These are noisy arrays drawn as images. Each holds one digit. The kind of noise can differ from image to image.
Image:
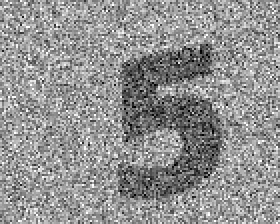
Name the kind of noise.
independent entries
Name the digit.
5
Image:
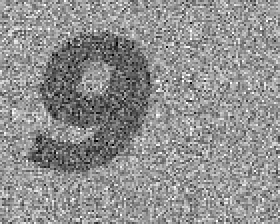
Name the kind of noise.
low rank plus noise
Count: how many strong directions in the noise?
three or four
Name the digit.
9
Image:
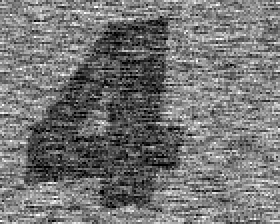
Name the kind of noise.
streaked along the rows
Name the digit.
4
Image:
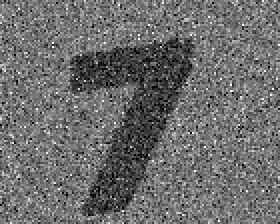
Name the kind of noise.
heavy tails
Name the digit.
7
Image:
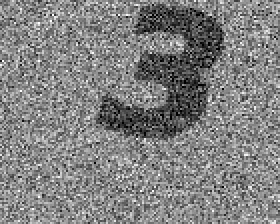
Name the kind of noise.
low rank plus noise
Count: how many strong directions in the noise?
one
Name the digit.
3
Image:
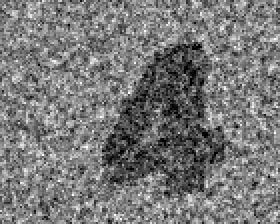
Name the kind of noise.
blotchy
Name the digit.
4
